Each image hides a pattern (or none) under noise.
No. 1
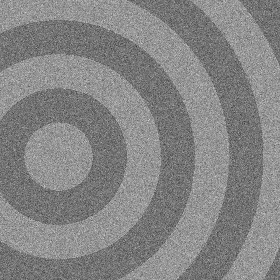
rings round one point
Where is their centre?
middle left
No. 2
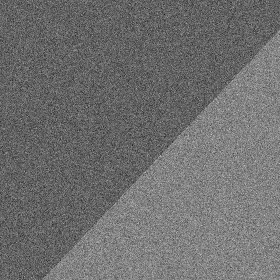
a sharp edge
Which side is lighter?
bottom right
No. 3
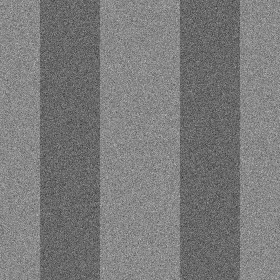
vertical stripes
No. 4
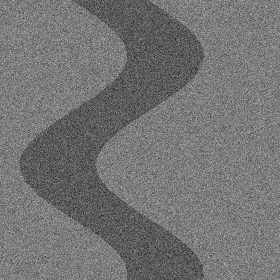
a wavy band
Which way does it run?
top to bottom
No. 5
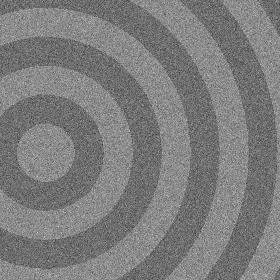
rings round one point
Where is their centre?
middle left
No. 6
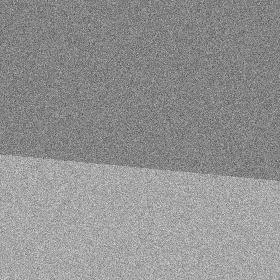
a sharp edge
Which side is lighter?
bottom
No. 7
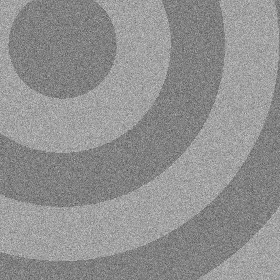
rings round one point
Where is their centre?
top left
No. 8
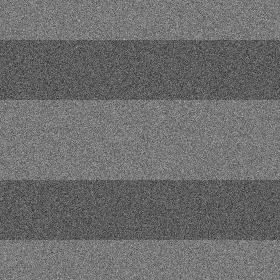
horizontal stripes
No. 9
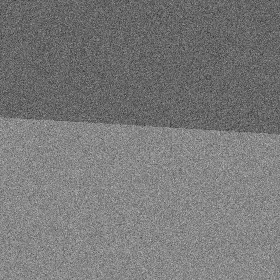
a sharp edge
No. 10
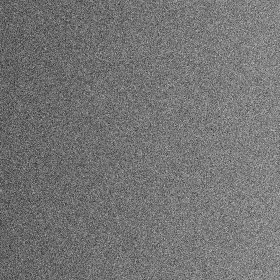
a smooth slope
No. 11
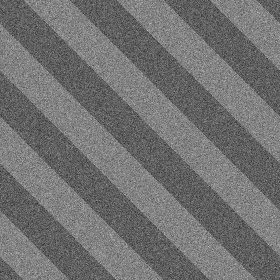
diagonal stripes
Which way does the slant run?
top left to bottom right
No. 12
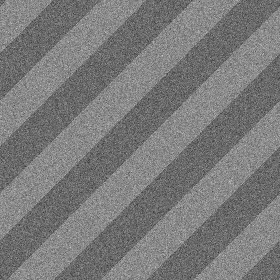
diagonal stripes
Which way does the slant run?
bottom left to top right
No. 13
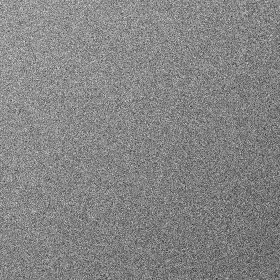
a smooth slope
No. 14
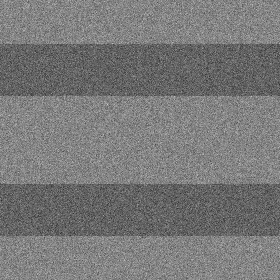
horizontal stripes
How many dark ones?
2
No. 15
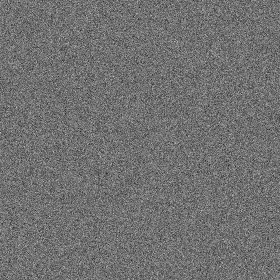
only noise
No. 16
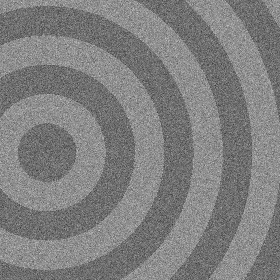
rings round one point
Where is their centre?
middle left
